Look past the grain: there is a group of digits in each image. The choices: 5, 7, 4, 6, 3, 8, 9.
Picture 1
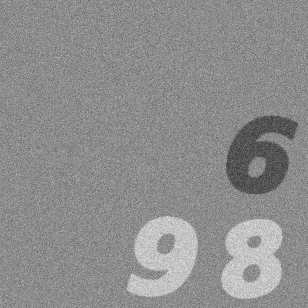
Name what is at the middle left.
nothing
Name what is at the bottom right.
8
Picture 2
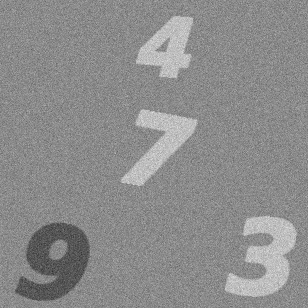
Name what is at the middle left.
nothing
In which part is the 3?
bottom right
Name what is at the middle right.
nothing
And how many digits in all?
4
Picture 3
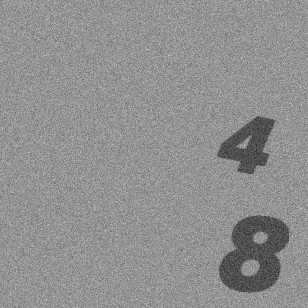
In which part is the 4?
middle right
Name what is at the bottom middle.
nothing
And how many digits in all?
2
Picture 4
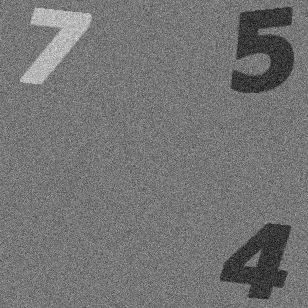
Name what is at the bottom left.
nothing
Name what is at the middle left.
nothing
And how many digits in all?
3
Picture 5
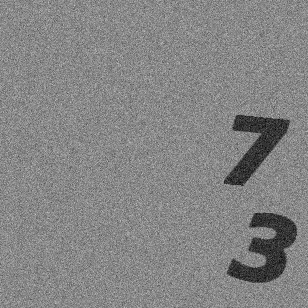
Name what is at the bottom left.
nothing
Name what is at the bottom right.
3
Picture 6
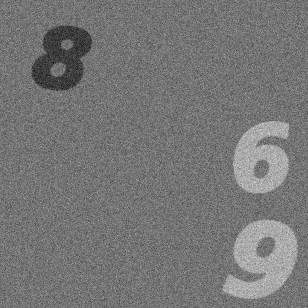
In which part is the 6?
middle right
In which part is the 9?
bottom right
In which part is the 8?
top left
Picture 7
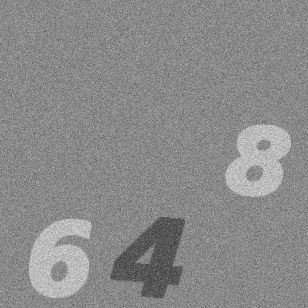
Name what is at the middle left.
nothing
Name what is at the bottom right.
nothing
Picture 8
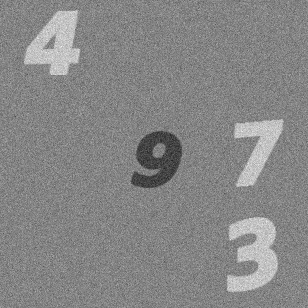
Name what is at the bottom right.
3
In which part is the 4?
top left
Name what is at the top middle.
nothing
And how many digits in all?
4
